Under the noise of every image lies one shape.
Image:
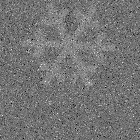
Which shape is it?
snowflake
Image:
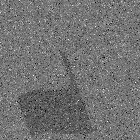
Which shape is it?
flag
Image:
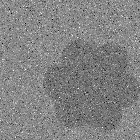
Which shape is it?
flower
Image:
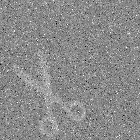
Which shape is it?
pair of scissors
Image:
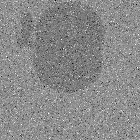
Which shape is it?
apple
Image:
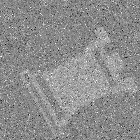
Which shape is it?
chess rook
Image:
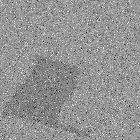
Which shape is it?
flag
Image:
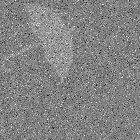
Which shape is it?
umbrella
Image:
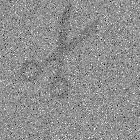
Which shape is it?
pair of scissors
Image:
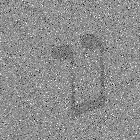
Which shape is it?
pair of musical notes
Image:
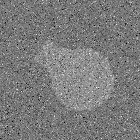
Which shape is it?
light bulb
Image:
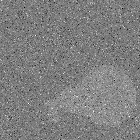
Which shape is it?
pear
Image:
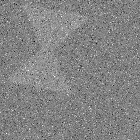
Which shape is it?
bow tie
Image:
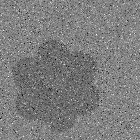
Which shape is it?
flower
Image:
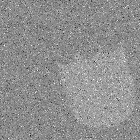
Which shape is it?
ghost
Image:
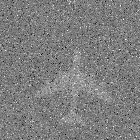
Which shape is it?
airplane
